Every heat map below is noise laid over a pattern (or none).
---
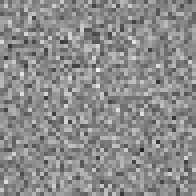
only noise
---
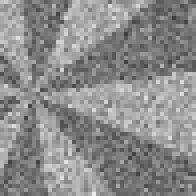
spokes from one point
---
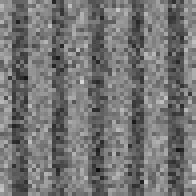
vertical stripes
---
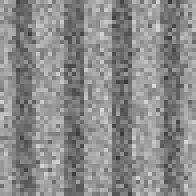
vertical stripes
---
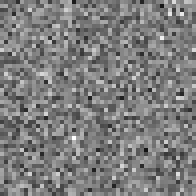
only noise
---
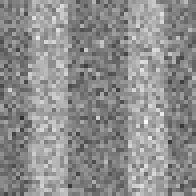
vertical stripes
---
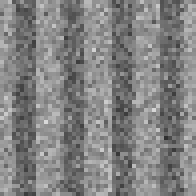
vertical stripes
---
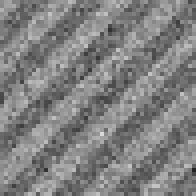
diagonal stripes
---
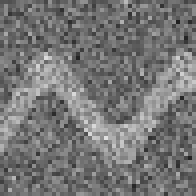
a wavy band
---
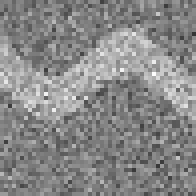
a wavy band
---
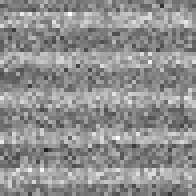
horizontal stripes
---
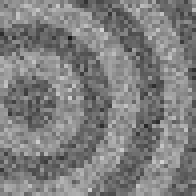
rings round one point
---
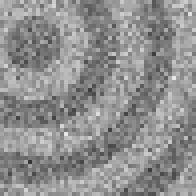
rings round one point
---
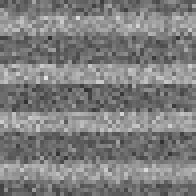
horizontal stripes
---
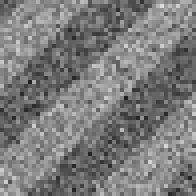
diagonal stripes
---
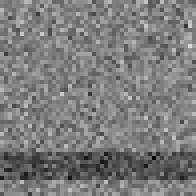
one horizontal stripe
